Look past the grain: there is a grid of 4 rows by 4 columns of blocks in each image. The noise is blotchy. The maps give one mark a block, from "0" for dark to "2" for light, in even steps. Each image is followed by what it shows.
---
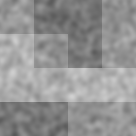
1001
2101
2222
0011
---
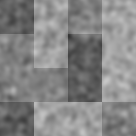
0212
1202
1102
0221
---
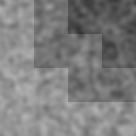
2100
2110
2211
2222
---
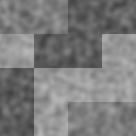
1100
2002
0222
0211
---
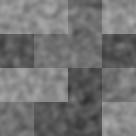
2212
0110
2201
1002
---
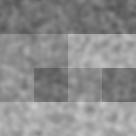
0000
1122
1010
2222
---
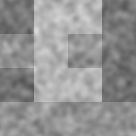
0220
1210
0220
1111
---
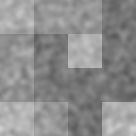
2110
1020
1000
2102
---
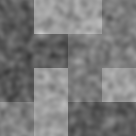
0221
0011
0212
1200
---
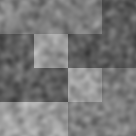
1110
0200
0021
2211
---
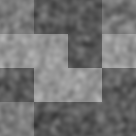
1001
2202
0220
1000
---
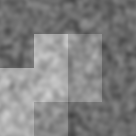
0000
0210
2210
2100
